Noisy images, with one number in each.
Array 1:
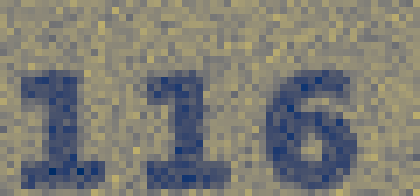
116
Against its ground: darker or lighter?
darker
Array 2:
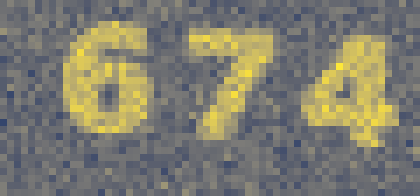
674
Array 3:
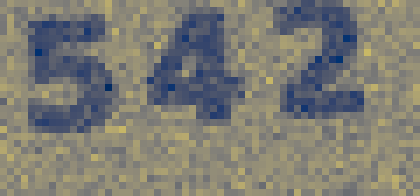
542
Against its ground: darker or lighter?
darker
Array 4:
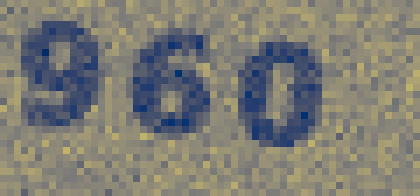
960
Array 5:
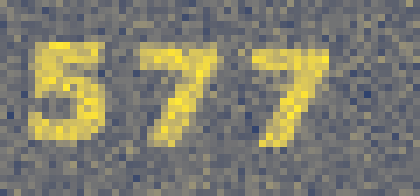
577
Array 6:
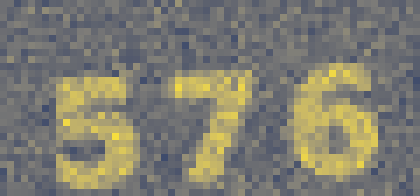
576
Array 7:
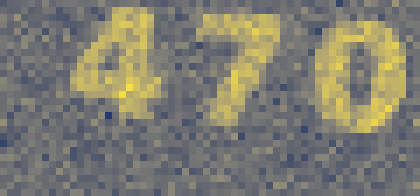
470
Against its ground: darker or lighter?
lighter
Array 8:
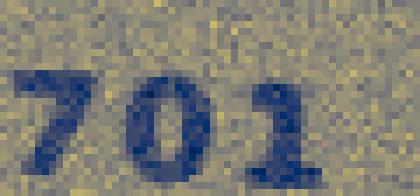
701
